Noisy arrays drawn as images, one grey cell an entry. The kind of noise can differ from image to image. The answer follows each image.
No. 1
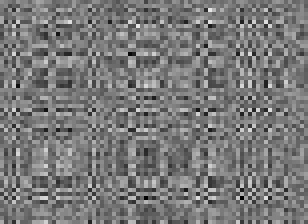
low rank plus noise
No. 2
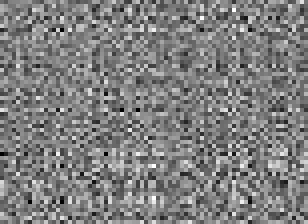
low rank plus noise
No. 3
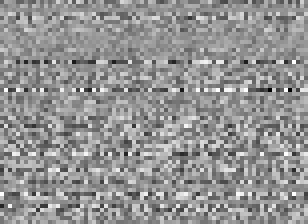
rows of uneven size
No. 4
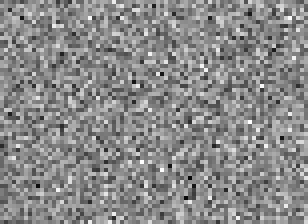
independent entries
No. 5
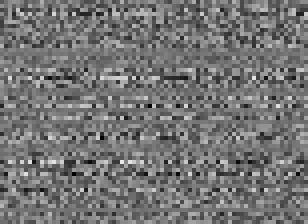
rows of uneven size
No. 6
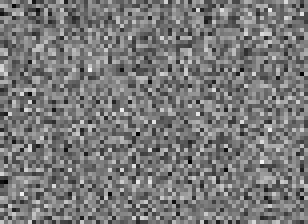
low rank plus noise
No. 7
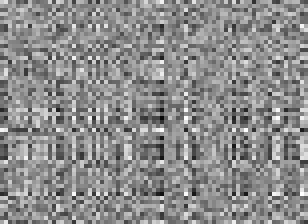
low rank plus noise
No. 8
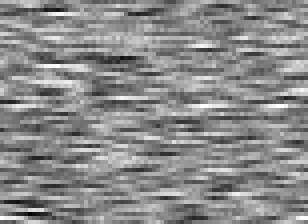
streaked along the rows
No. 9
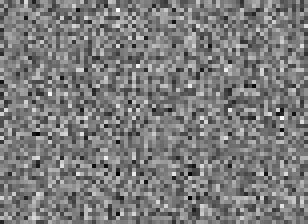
low rank plus noise
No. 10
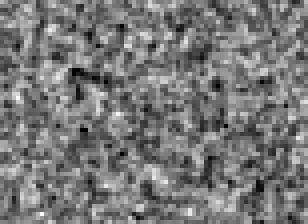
blotchy
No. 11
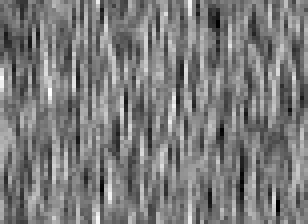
streaked along the columns
